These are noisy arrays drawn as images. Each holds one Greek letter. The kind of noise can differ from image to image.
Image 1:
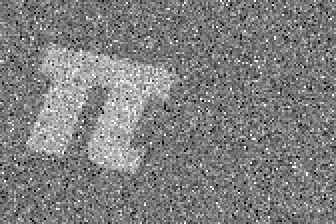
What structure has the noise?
heavy tails
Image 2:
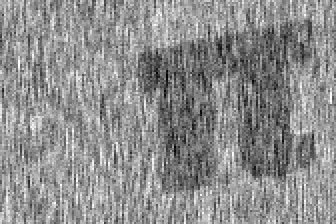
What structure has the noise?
streaked along the columns
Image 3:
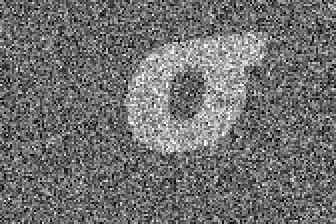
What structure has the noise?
independent entries
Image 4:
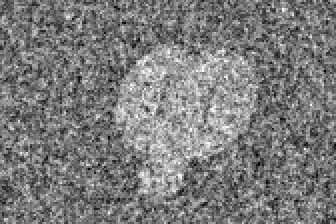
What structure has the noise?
blotchy
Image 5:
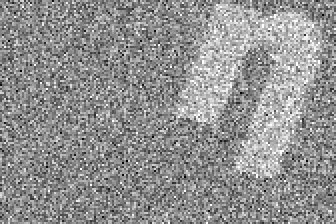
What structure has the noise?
independent entries
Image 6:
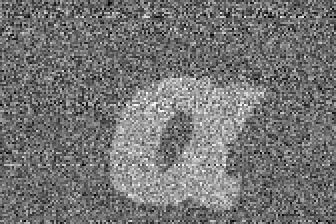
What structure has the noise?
rows of uneven size
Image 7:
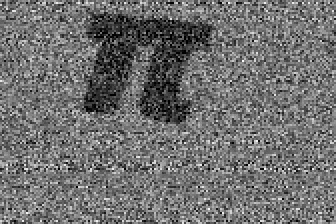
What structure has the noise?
rows of uneven size
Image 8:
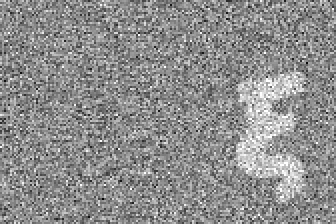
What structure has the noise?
low rank plus noise
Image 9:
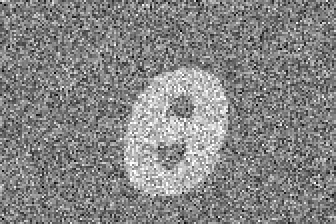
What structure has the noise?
independent entries
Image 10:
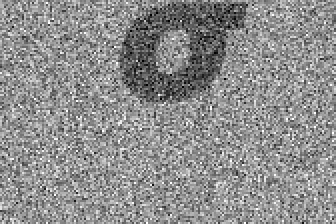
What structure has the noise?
independent entries
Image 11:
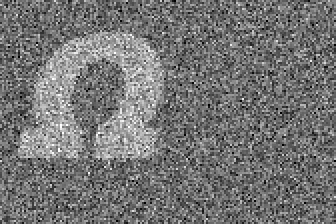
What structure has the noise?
independent entries
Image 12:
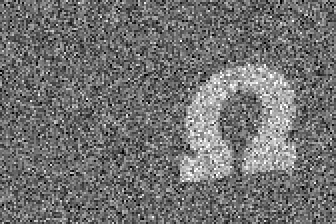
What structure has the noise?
independent entries
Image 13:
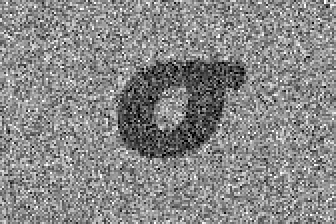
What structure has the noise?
independent entries
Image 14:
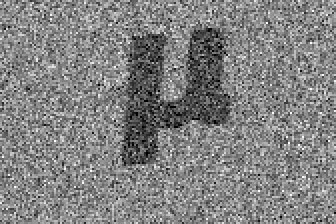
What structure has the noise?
independent entries
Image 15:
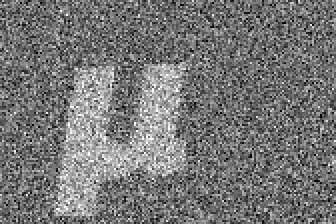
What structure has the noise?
independent entries
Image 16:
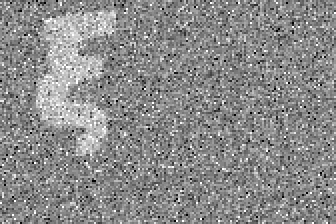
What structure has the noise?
heavy tails
